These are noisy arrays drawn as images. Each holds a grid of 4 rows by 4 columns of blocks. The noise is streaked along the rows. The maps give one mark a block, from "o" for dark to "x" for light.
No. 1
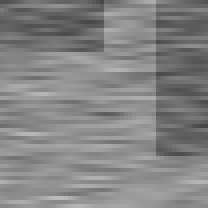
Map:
ooxo
xxxo
xxxo
xxxx
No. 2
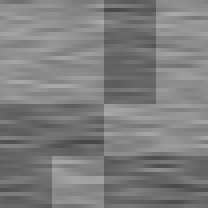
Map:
xxox
xxox
ooxx
oxoo
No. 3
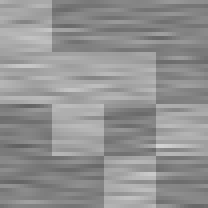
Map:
xooo
xxxo
oxox
ooxo
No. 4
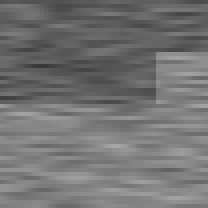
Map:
oooo
ooox
xxxx
xxxx
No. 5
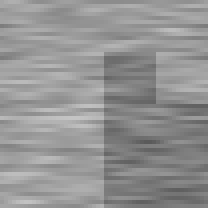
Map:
xxxx
xxox
xxoo
xxoo
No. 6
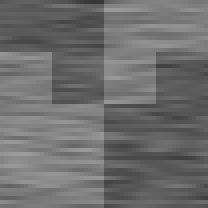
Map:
ooxx
xoxo
xxoo
xxoo
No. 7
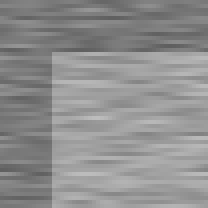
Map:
oooo
oxxx
oxxx
oxxx
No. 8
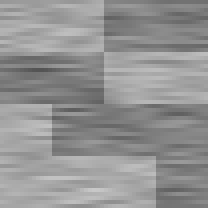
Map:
xxoo
ooxx
xooo
xxxo
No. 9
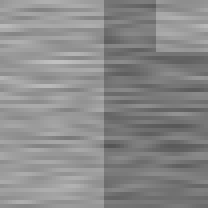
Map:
xxox
xxoo
xxoo
xxoo
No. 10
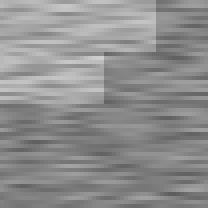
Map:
xxxo
xxoo
oooo
oooo
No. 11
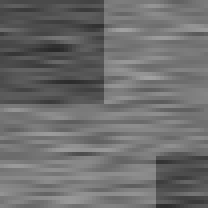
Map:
ooxx
ooxx
xxxx
xxxo
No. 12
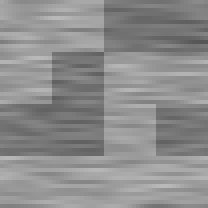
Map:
xxoo
xoxx
ooxo
xxxx
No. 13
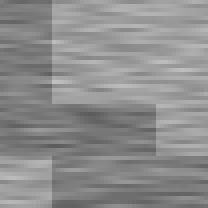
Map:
oxxx
oxxx
ooox
xooo
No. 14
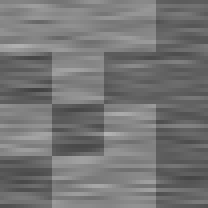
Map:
xxxo
oxoo
xoxo
oxxo
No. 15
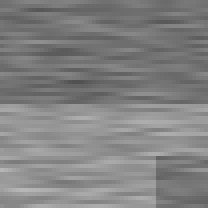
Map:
oooo
oooo
xxxx
xxxo
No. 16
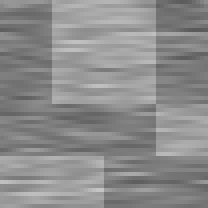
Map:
oxxo
oxxo
ooox
xxoo
